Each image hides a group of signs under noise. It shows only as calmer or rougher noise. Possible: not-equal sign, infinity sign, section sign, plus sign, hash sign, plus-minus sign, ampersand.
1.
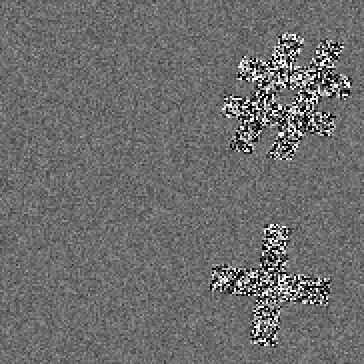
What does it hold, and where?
top right: hash sign; bottom right: plus sign
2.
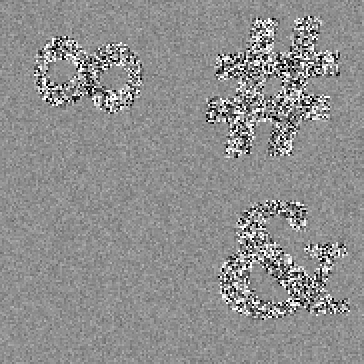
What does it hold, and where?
top left: infinity sign; top right: hash sign; bottom right: ampersand
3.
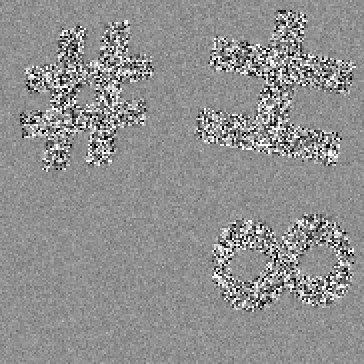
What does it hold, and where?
top left: hash sign; top right: plus-minus sign; bottom right: infinity sign
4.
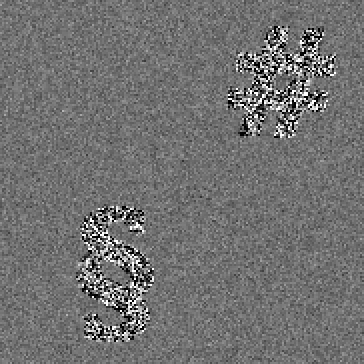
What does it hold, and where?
top right: hash sign; bottom left: section sign
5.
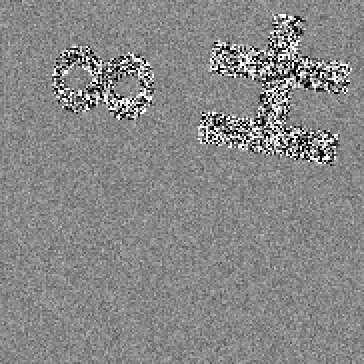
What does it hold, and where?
top left: infinity sign; top right: plus-minus sign
